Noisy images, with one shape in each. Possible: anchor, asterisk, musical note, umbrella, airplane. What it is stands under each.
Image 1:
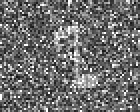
musical note
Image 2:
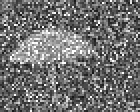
umbrella
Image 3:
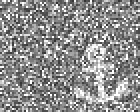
anchor
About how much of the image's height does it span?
half
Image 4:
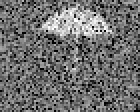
umbrella
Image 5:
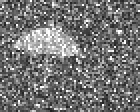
umbrella
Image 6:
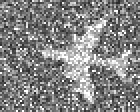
airplane
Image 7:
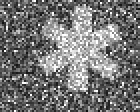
asterisk
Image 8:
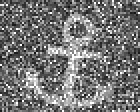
anchor
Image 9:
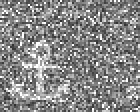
anchor
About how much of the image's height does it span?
half
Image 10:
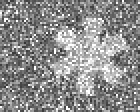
asterisk
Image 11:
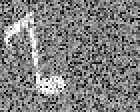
musical note
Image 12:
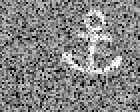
anchor
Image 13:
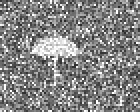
umbrella
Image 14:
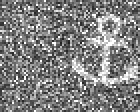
anchor
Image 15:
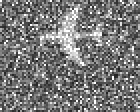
airplane
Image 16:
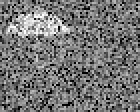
umbrella
